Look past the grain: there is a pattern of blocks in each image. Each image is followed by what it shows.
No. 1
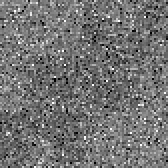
the same after a half turn
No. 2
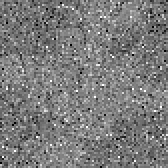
the same after a half turn
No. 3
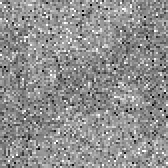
the same after a half turn
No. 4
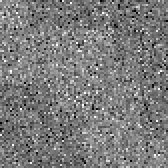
mirrored about the diagonal from the bottom left
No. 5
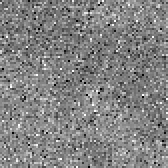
no symmetry
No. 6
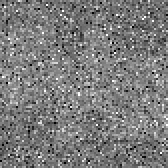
the same after a half turn
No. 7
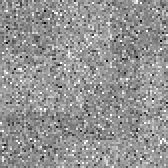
mirrored about the diagonal from the top left
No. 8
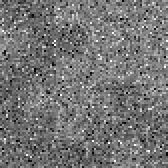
mirrored about the diagonal from the bottom left
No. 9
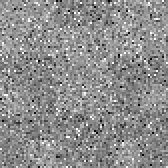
left and right mirror each other
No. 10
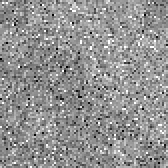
mirrored about the diagonal from the bottom left
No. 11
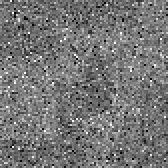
no symmetry
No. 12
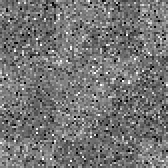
mirrored about the diagonal from the top left
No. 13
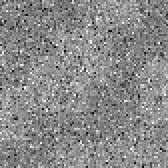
mirrored about the diagonal from the top left
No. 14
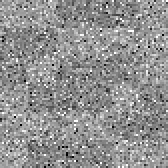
the same after a half turn
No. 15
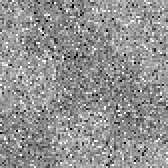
mirrored about the diagonal from the bottom left
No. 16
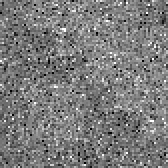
mirrored about the diagonal from the bottom left
